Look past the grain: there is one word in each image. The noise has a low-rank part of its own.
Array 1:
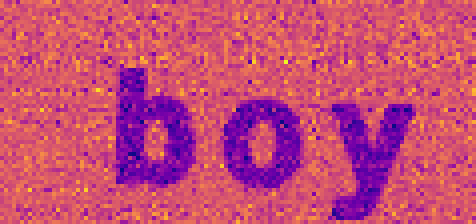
boy
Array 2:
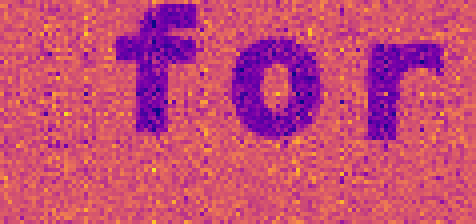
for
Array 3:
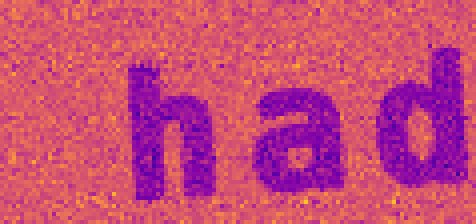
had
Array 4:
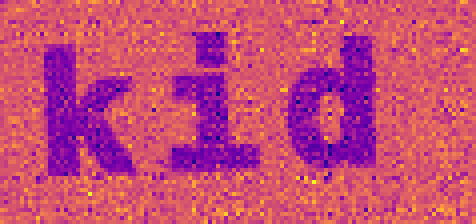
kid
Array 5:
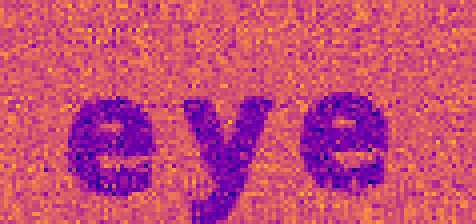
eye
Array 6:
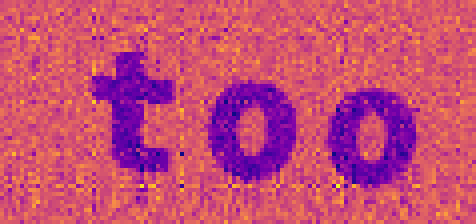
too
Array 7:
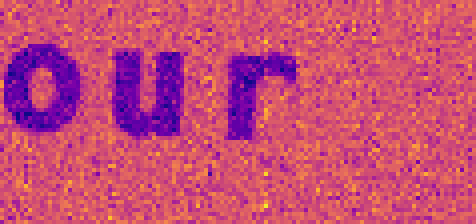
our
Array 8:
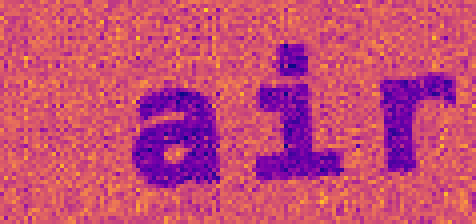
air
